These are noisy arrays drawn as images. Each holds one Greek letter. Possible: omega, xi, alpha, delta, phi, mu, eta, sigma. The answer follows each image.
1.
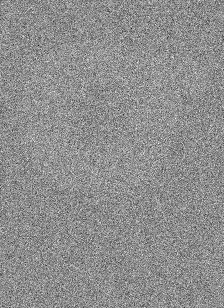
sigma
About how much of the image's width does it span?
nearly all
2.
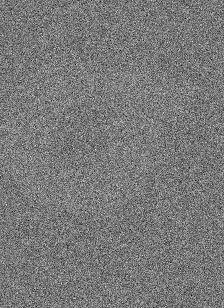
sigma
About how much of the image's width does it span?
nearly all
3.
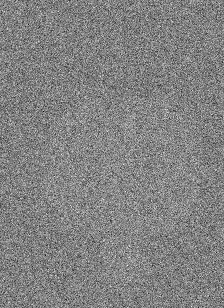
phi
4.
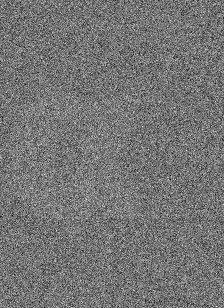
alpha
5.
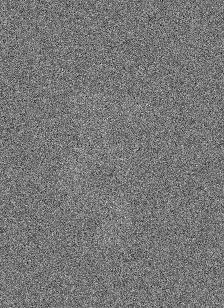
xi
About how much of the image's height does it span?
half
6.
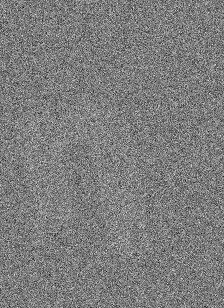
eta
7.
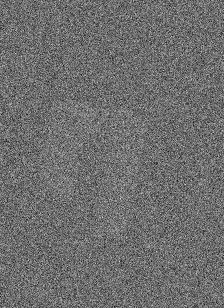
eta
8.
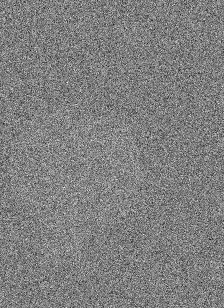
phi
